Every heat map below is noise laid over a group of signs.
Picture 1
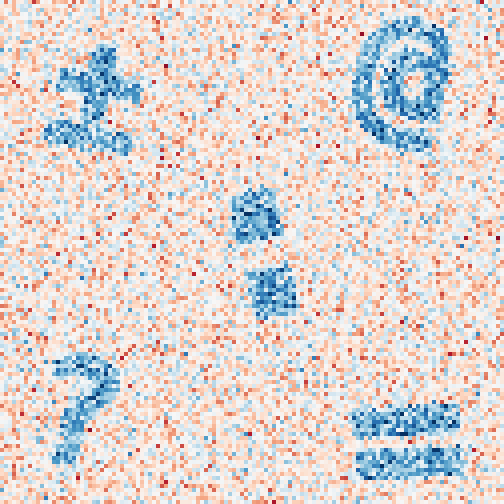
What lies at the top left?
plus-minus sign
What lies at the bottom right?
equals sign
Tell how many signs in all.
5
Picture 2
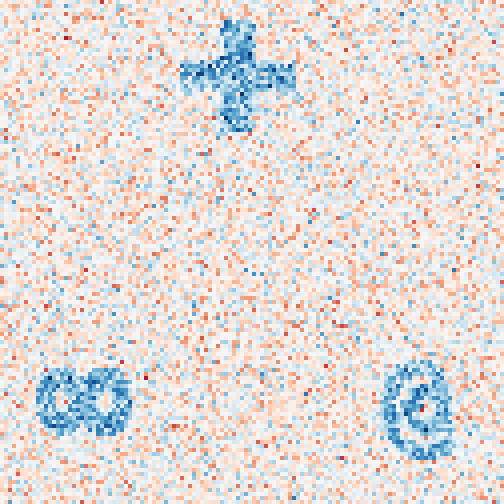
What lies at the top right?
nothing
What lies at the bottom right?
at sign
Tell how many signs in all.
3
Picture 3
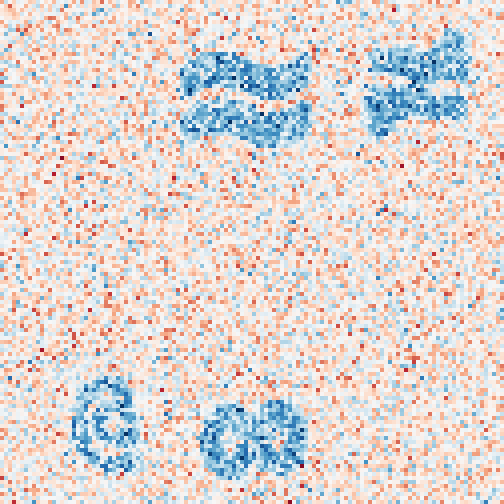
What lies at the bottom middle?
infinity sign
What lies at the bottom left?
at sign
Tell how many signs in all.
4
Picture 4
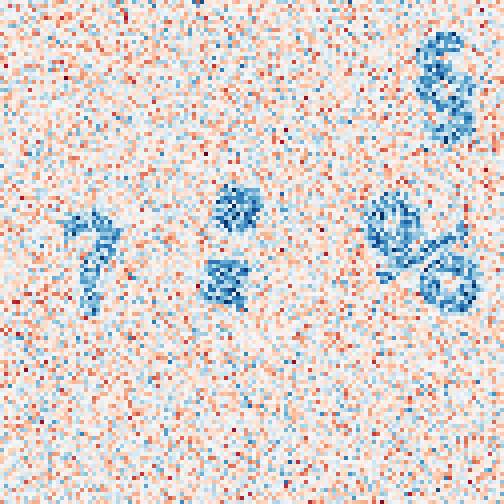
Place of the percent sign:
middle right
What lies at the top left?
nothing
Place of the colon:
centre
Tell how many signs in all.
4
